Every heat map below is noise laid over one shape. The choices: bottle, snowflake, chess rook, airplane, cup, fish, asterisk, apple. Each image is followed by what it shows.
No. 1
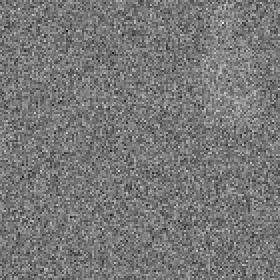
light bottle, top right
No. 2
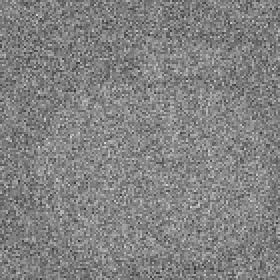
light apple
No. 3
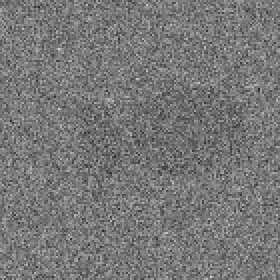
dark fish
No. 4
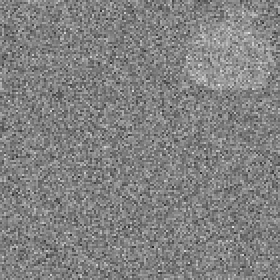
light apple, top right
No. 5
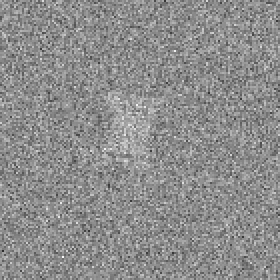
light chess rook, centre
